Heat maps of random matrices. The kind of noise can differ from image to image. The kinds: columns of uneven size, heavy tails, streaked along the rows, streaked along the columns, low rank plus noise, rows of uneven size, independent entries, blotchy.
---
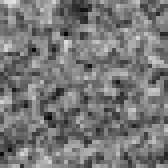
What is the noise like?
blotchy
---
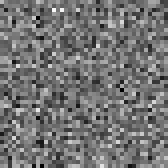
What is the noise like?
low rank plus noise
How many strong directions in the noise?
five to eight
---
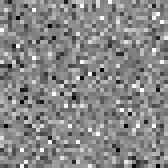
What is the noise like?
heavy tails
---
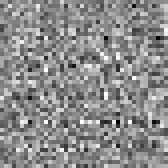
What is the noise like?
low rank plus noise
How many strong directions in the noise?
three or four
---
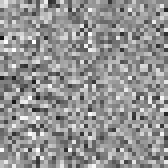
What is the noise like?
low rank plus noise
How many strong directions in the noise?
five to eight
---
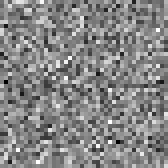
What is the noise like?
independent entries
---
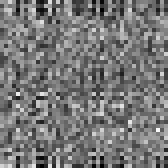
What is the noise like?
low rank plus noise
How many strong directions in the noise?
one
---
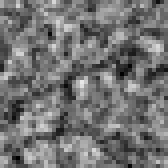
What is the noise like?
blotchy
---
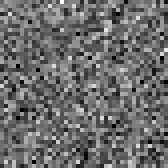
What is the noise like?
independent entries
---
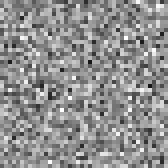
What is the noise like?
independent entries
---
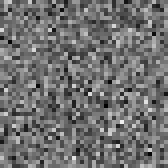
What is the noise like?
independent entries
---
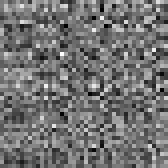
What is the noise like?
low rank plus noise
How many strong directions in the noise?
two
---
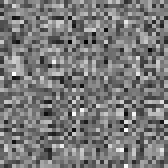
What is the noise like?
low rank plus noise
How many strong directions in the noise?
two
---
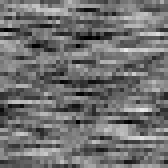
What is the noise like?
streaked along the rows
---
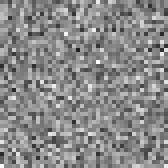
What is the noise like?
low rank plus noise
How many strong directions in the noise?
five to eight
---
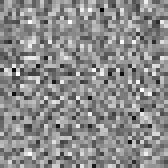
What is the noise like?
low rank plus noise
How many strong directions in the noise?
three or four
